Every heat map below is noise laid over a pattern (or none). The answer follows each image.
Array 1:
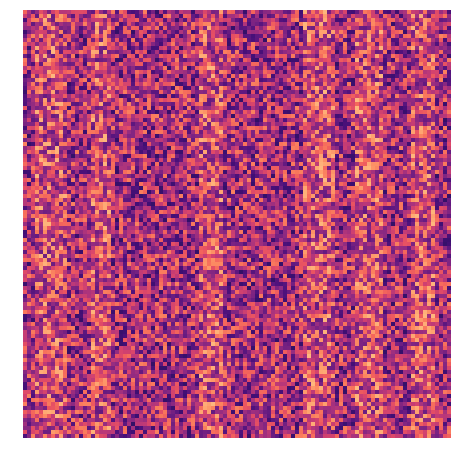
bands of columns
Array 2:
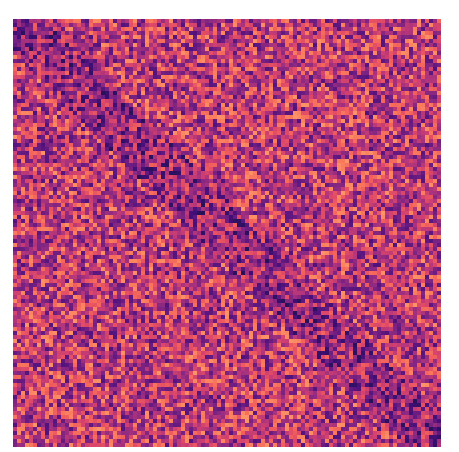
a diagonal band
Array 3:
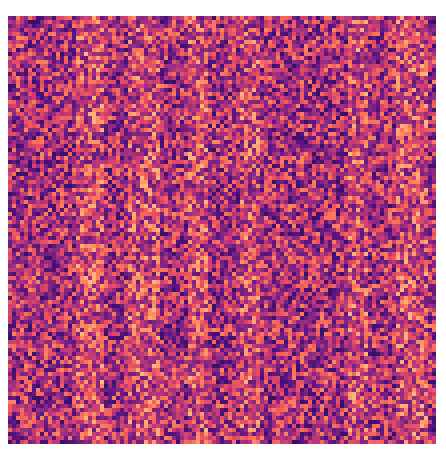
bands of columns
